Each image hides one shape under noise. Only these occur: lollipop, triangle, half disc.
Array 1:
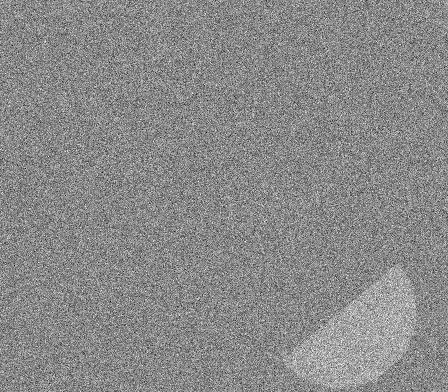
light half disc, bottom right
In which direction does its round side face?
down and right
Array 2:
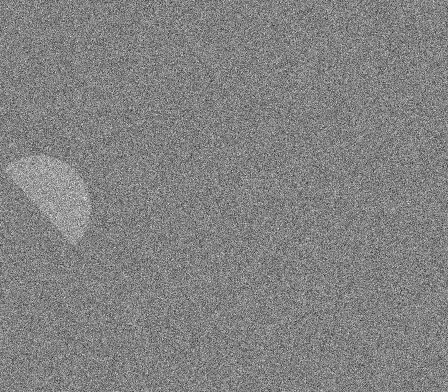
light half disc, middle left
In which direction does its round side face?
up and right
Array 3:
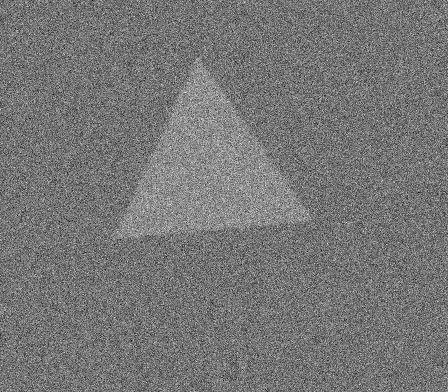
light triangle
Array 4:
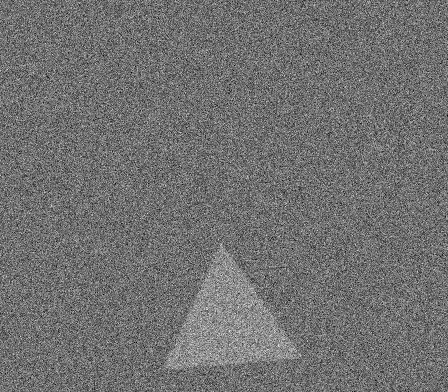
light triangle, bottom middle
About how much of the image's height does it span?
a third
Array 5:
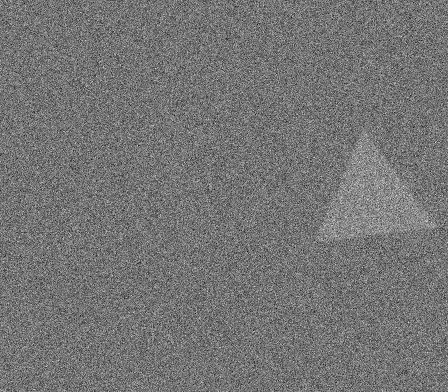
light triangle, middle right
